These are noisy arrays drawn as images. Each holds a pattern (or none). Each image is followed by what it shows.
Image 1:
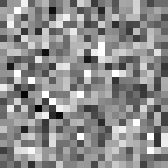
only noise
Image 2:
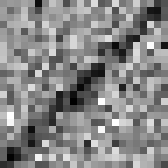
a diagonal band
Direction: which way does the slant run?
bottom left to top right
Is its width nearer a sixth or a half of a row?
a sixth
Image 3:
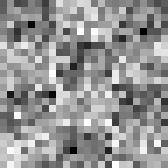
a checkerboard
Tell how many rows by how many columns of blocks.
4 by 3
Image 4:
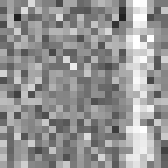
one band of columns
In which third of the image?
right
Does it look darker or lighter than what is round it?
lighter
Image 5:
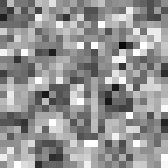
a checkerboard
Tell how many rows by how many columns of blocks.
6 by 5
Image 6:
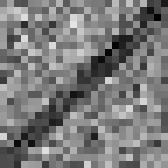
a diagonal band
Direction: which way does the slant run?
bottom left to top right
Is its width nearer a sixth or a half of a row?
a sixth
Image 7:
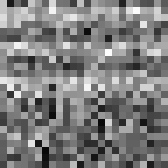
bands of rows
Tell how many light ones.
3
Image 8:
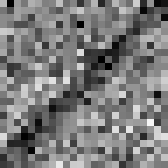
a diagonal band
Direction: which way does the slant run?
bottom left to top right
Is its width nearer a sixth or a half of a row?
a sixth
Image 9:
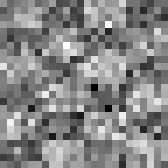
a checkerboard
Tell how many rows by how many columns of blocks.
6 by 4
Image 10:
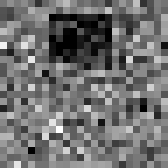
one block
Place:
top middle
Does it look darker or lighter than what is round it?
darker
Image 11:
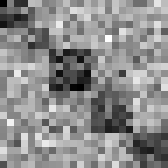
blocks along the diagonal
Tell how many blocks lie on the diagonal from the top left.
5
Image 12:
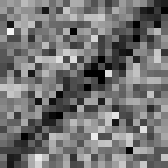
a diagonal band
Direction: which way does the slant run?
bottom left to top right
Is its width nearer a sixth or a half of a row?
a sixth
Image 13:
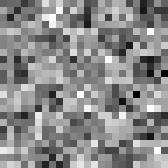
a checkerboard
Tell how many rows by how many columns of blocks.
6 by 5
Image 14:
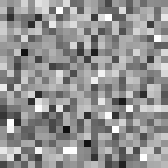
only noise
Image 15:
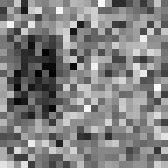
one block
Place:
middle left
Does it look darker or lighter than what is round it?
darker
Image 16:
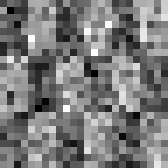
a checkerboard
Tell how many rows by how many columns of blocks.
3 by 6
